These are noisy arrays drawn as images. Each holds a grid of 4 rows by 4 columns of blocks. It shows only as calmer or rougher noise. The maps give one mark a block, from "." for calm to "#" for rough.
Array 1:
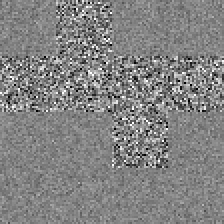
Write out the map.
. # . .
# # # #
. . # .
. . . .
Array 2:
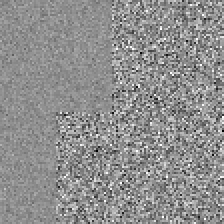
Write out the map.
. . # #
. . # #
. # # #
. # # #
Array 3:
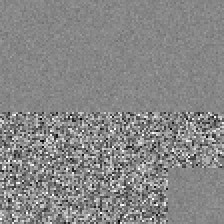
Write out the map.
. . . .
. . . .
# # # #
# # # .
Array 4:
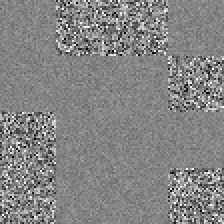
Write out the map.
. # # .
. . . #
# . . .
# . . #
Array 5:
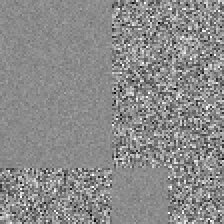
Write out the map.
. . # #
. . # #
. . # #
# # . #
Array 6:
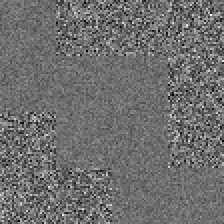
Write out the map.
. # # #
. . . #
# . . #
# # . .
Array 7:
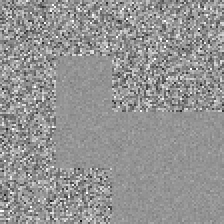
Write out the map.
# # # #
# . # #
# . . .
# # . .
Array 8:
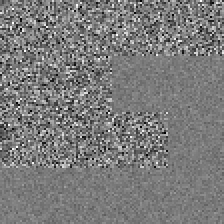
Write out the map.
# # # #
# # . .
# # # .
. . . .
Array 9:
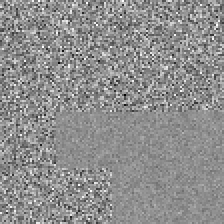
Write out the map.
# # # #
# # # #
# . . .
# # . .
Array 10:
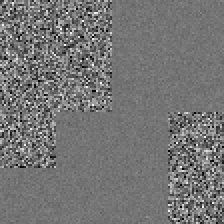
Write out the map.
# # . .
# # . .
# . . #
. . . #
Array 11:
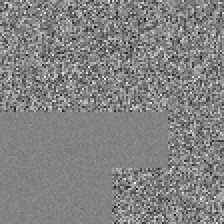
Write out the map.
# # # #
# # # #
. . . #
. . # #
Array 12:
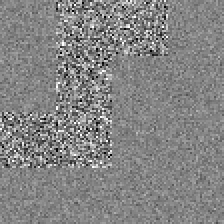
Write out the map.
. # # .
. # . .
# # . .
. . . .
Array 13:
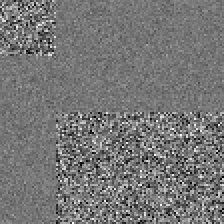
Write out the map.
# . . .
. . . .
. # # #
. # # #
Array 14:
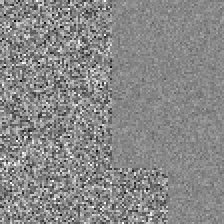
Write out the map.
# # . .
# # . .
# # . .
# # # .
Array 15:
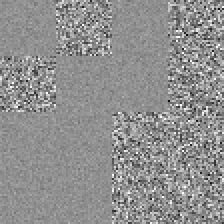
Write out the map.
. # . #
# . . #
. . # #
. . # #
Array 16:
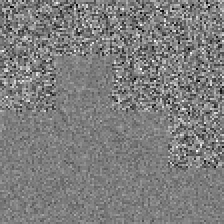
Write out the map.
# # # #
# . # #
. . . #
. . . .
